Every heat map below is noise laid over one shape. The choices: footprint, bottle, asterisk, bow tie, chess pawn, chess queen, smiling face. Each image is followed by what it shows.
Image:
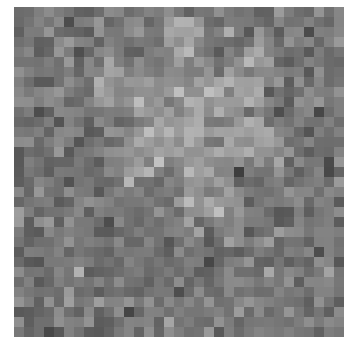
asterisk
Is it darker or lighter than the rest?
lighter
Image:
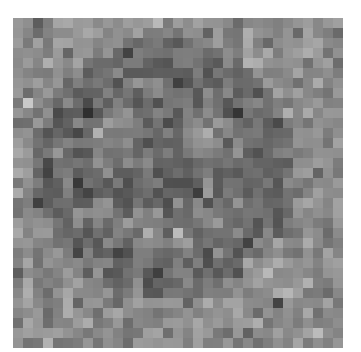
smiling face
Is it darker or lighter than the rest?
darker
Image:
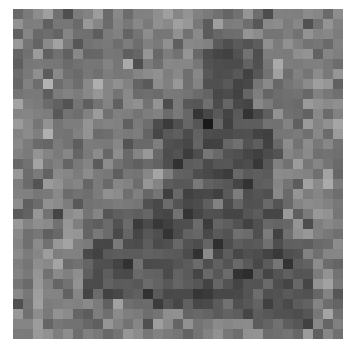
chess pawn
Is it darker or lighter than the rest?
darker
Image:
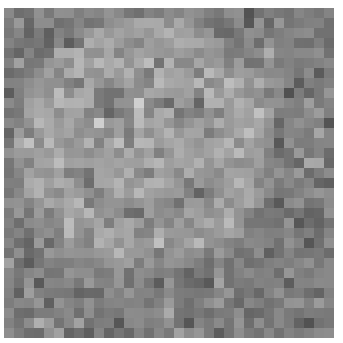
smiling face
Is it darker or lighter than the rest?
lighter
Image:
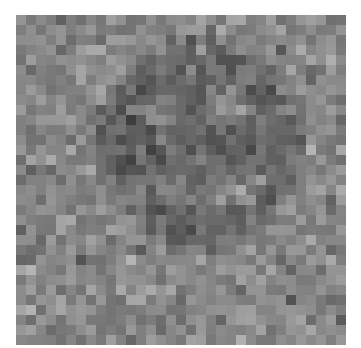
smiling face
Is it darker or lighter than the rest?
darker
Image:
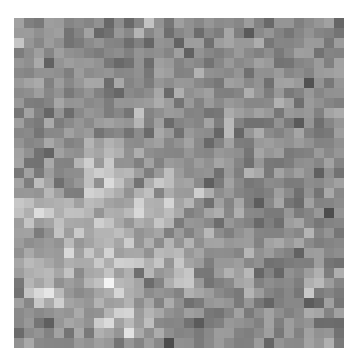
asterisk
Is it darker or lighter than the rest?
lighter
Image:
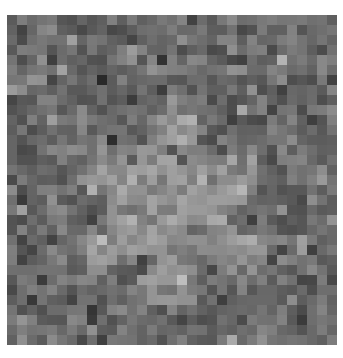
asterisk
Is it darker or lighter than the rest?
lighter
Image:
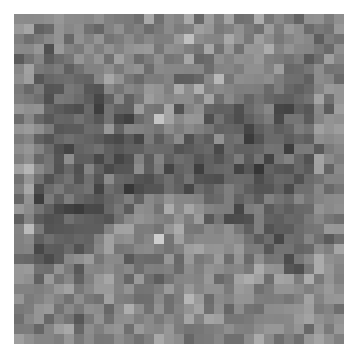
bow tie
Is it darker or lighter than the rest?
darker
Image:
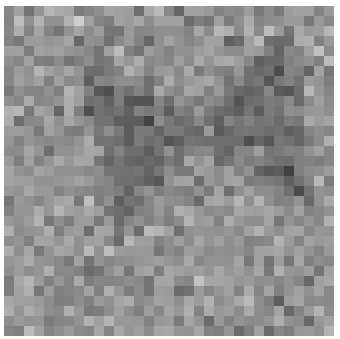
bow tie
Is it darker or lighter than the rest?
darker
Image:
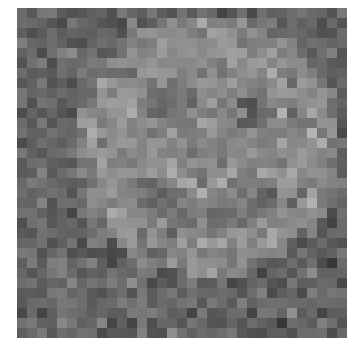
smiling face
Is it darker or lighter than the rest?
lighter
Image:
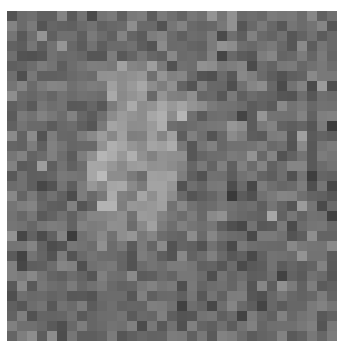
footprint
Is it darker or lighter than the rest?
lighter
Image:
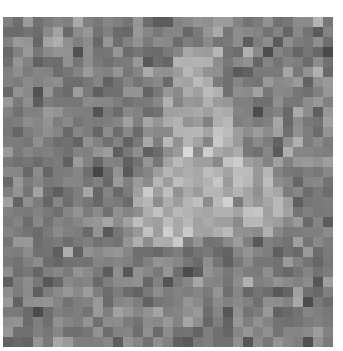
chess pawn
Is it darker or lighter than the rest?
lighter
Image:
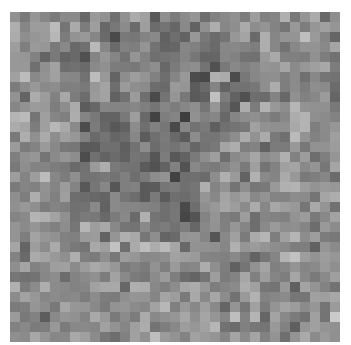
chess queen
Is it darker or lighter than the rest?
darker
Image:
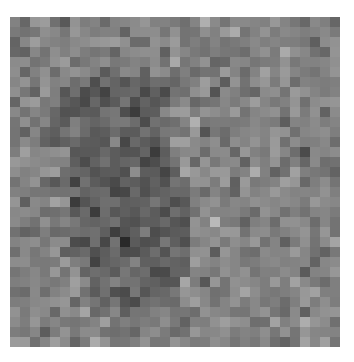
footprint
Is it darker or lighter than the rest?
darker
